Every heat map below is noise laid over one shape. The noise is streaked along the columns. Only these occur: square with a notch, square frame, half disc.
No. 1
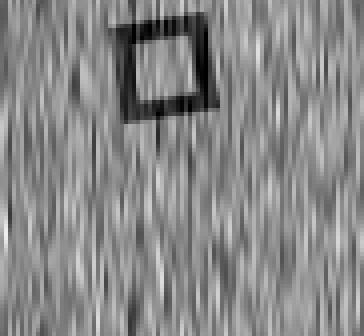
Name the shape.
square frame
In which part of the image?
top middle
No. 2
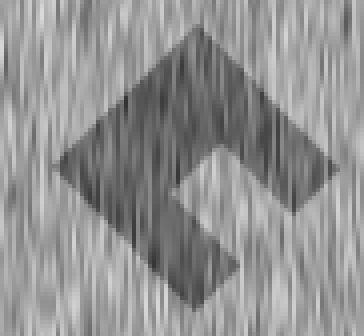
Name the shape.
square with a notch
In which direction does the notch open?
down and right
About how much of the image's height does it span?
nearly all
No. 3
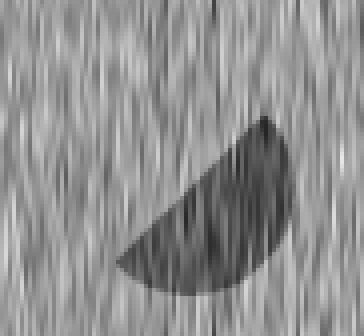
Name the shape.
half disc
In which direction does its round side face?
down and right
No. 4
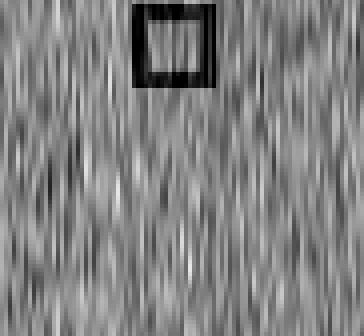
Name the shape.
square frame
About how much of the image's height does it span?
a quarter
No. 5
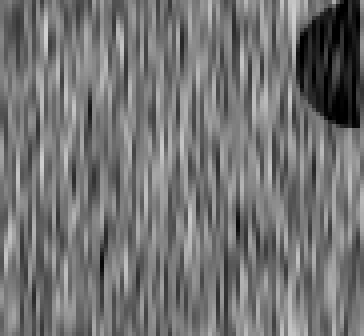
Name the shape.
half disc
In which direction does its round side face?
left
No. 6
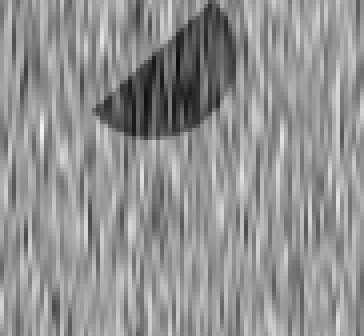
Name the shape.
half disc
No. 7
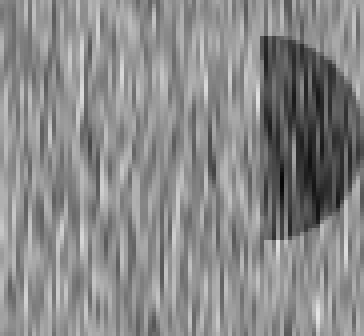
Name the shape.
half disc
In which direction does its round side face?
right
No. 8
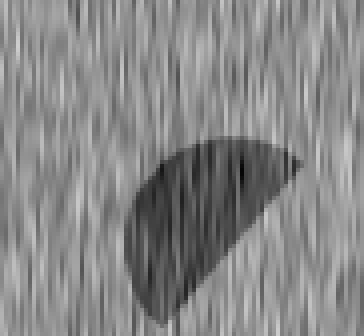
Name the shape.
half disc
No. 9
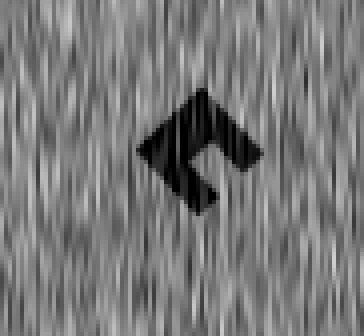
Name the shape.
square with a notch
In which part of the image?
centre
